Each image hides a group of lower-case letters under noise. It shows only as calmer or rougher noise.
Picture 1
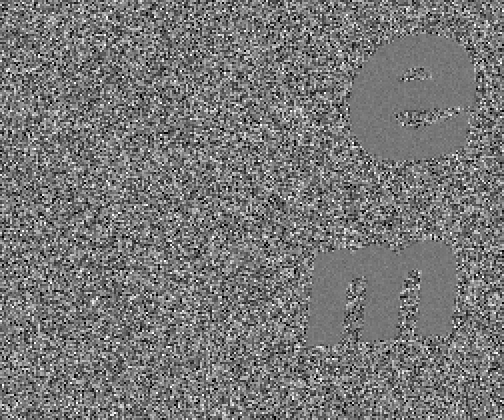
top right: e; bottom right: m
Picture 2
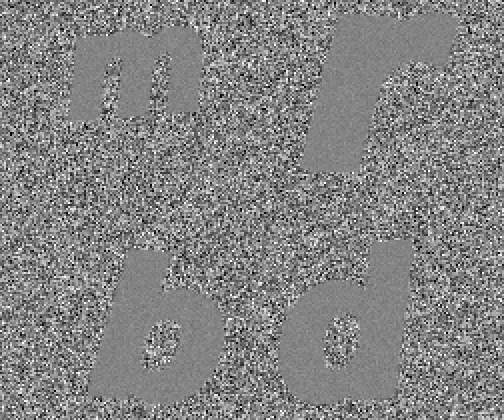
top left: m; top right: r; bottom left: b; bottom right: d
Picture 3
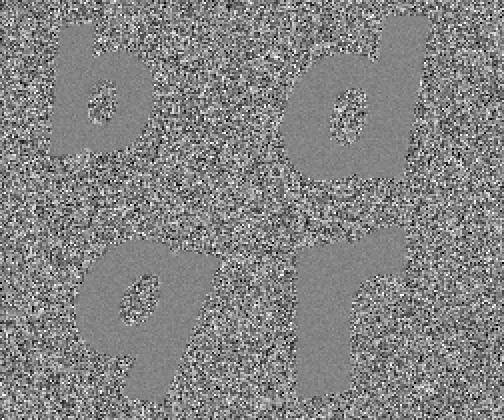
top left: b; top right: d; bottom left: q; bottom right: r
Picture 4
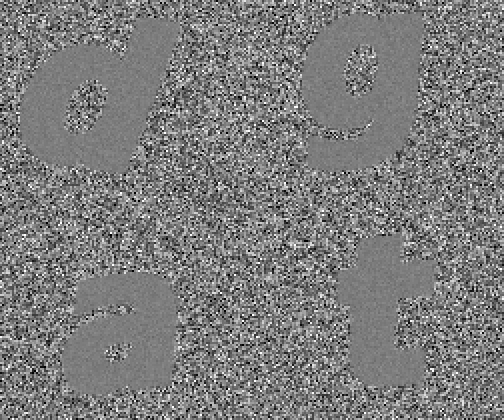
top left: d; top right: g; bottom left: a; bottom right: t
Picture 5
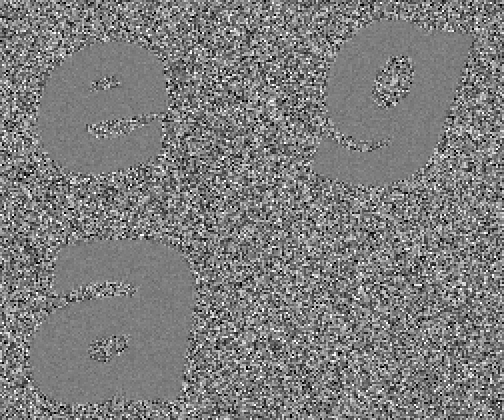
top left: e; top right: g; bottom left: a
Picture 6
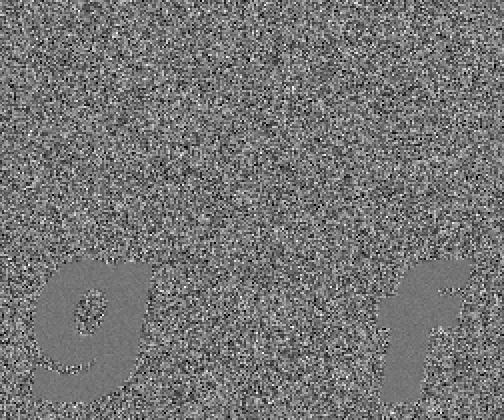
bottom left: g; bottom right: f
